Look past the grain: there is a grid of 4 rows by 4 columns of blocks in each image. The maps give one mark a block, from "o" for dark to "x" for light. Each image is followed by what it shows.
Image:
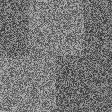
o x x o
o x x o
x x o o
x x o o
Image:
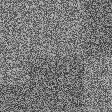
x x x o
x x x o
x o o x
o o o x
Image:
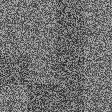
x x o x
x x o x
o x o x
x o o x
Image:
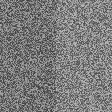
o o x x
o o x x
o o x x
o o x x
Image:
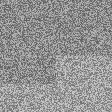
o o o o
o o o o
o o x x
x x x x
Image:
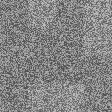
o x o x
o o o x
o o o o
o x x o
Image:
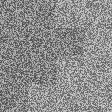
o o x x
o o o x
o o x x
o x x x
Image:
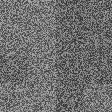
x x o o
x x o o
o x o o
x x o x
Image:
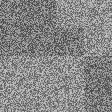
o o x x
o o o x
x x x o
x x x o
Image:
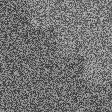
o x x x
o o x x
o o o x
o o o o
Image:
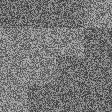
o o o x
x x x o
x x o o
x o o o
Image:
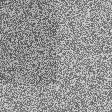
o o x x
o o x x
o o x x
x x x x
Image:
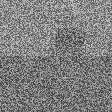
x x x x
x x o x
o o o o
o o o o
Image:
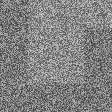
o x x x
o x x o
o x x o
o o o o
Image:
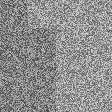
o x x x
o o x x
o o x x
o o x x
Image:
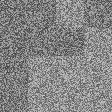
o o x o
o o o x
o x x x
o x x x
